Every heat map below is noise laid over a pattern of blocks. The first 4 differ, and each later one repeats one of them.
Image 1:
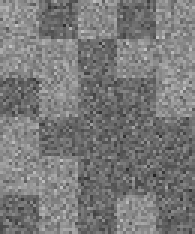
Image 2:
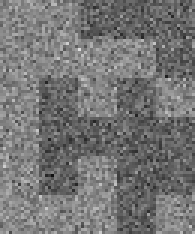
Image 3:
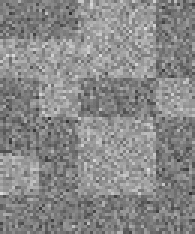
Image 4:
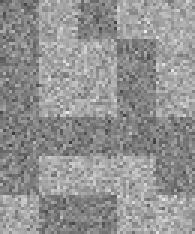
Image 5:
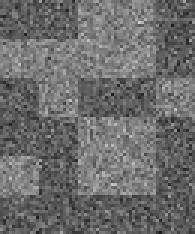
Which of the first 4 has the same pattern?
3
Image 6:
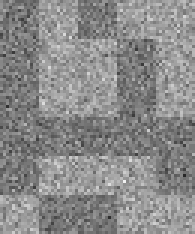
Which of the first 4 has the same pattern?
4
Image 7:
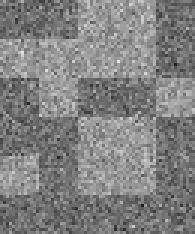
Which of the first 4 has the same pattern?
3
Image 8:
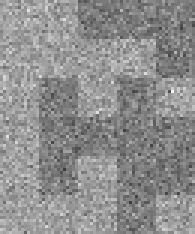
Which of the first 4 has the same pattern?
2
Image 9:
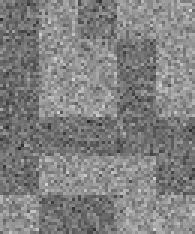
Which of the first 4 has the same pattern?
4
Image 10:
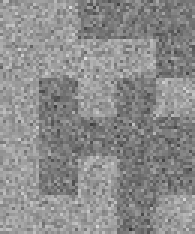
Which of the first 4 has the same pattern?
2
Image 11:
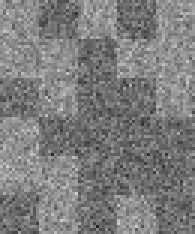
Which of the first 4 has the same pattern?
1
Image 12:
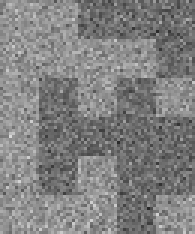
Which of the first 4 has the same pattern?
2
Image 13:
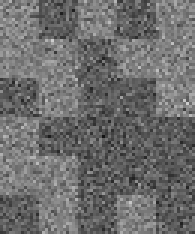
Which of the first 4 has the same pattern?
1
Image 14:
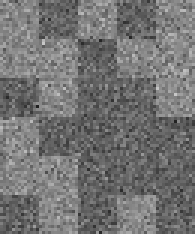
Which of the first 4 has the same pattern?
1
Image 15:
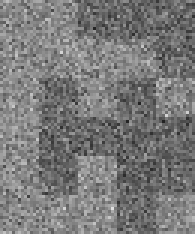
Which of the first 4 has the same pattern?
2
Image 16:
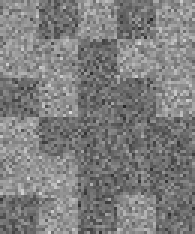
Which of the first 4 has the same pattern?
1
